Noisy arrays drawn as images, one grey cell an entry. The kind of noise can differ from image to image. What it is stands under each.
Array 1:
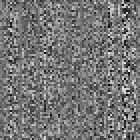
columns of uneven size
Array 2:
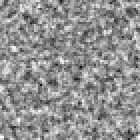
blotchy
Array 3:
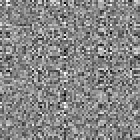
low rank plus noise
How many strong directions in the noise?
two
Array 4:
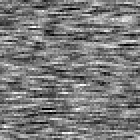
streaked along the rows
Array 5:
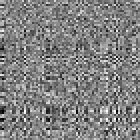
low rank plus noise
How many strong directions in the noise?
one
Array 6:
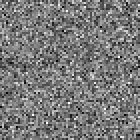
independent entries
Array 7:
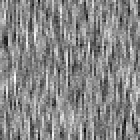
streaked along the columns
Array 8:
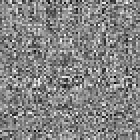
low rank plus noise
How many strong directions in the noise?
three or four
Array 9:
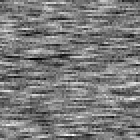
streaked along the rows
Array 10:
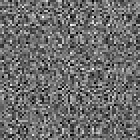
low rank plus noise
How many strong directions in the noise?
two
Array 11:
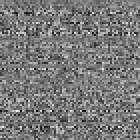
rows of uneven size
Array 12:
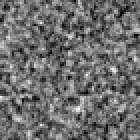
blotchy
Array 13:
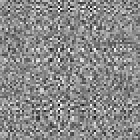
low rank plus noise
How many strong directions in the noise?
one
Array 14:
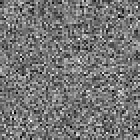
low rank plus noise
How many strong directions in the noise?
five to eight
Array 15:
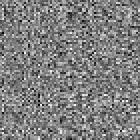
low rank plus noise
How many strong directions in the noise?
five to eight
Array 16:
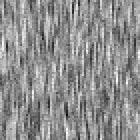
streaked along the columns
